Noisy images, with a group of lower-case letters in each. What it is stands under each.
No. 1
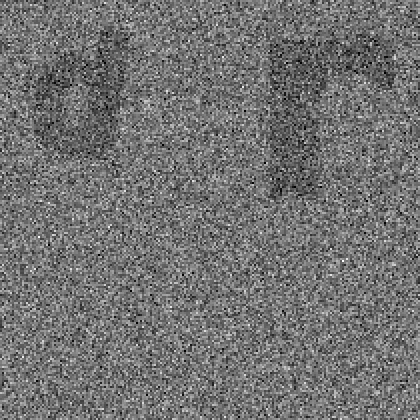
top left: dark d; top right: dark r
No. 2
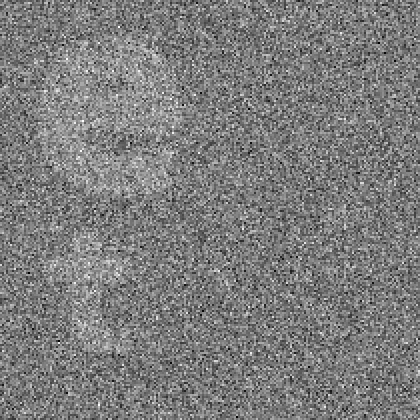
top left: light e; bottom left: light t
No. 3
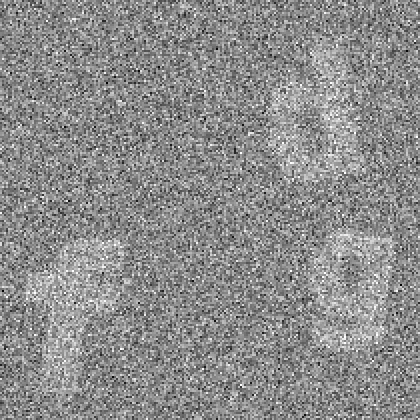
top right: light d; bottom left: light f; bottom right: light g
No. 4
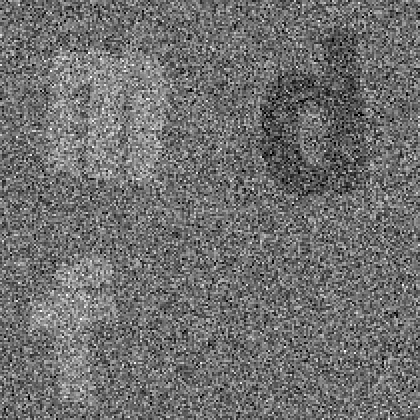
top left: light m; top right: dark d; bottom left: light f
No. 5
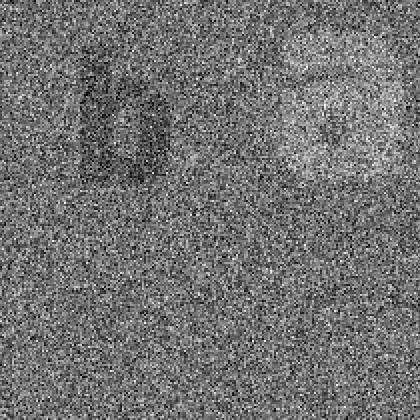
top left: dark b; top right: light a
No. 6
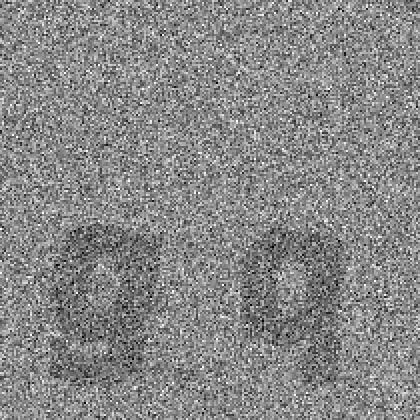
bottom left: dark g; bottom right: dark q
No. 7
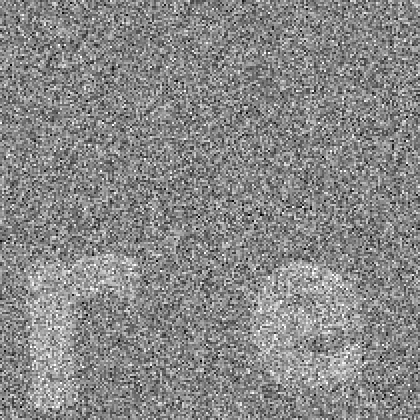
bottom left: light r; bottom right: light e
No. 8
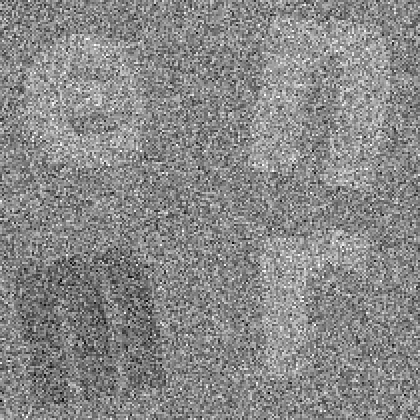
top left: light e; top right: light n; bottom left: dark m; bottom right: light r
